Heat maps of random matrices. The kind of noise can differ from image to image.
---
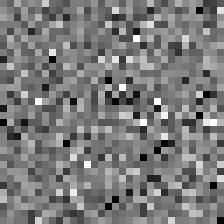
heavy tails
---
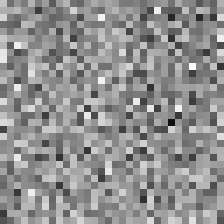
low rank plus noise
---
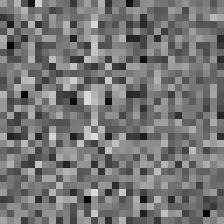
low rank plus noise
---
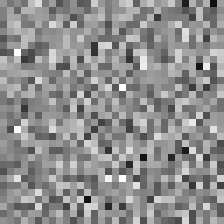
low rank plus noise
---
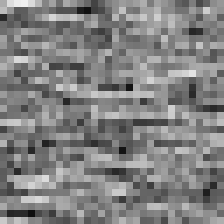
streaked along the rows
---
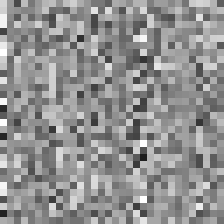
columns of uneven size
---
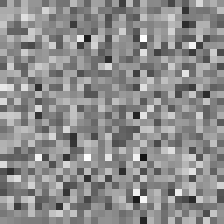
low rank plus noise
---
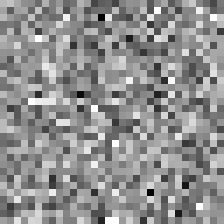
low rank plus noise
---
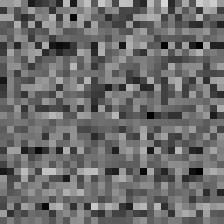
rows of uneven size
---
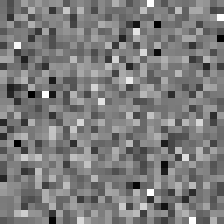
heavy tails
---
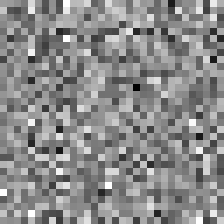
low rank plus noise
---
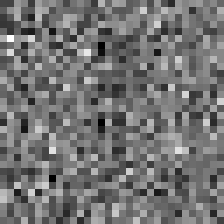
low rank plus noise
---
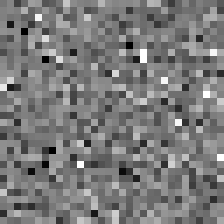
heavy tails
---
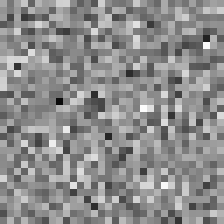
independent entries
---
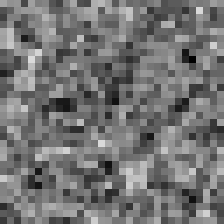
blotchy
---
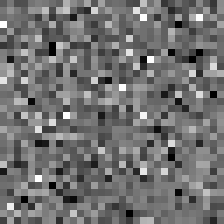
heavy tails
